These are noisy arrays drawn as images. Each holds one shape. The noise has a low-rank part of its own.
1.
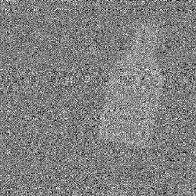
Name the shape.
bottle
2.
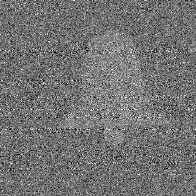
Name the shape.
bell
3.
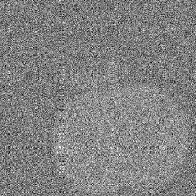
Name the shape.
apple
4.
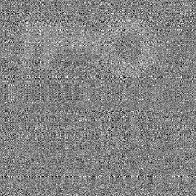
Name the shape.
key
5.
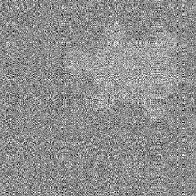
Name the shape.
turtle
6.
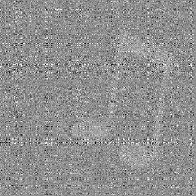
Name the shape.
pair of musical notes
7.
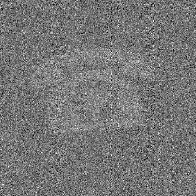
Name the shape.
telephone
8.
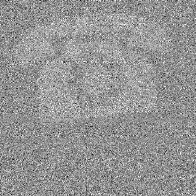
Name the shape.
telephone
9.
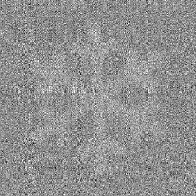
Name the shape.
snowflake
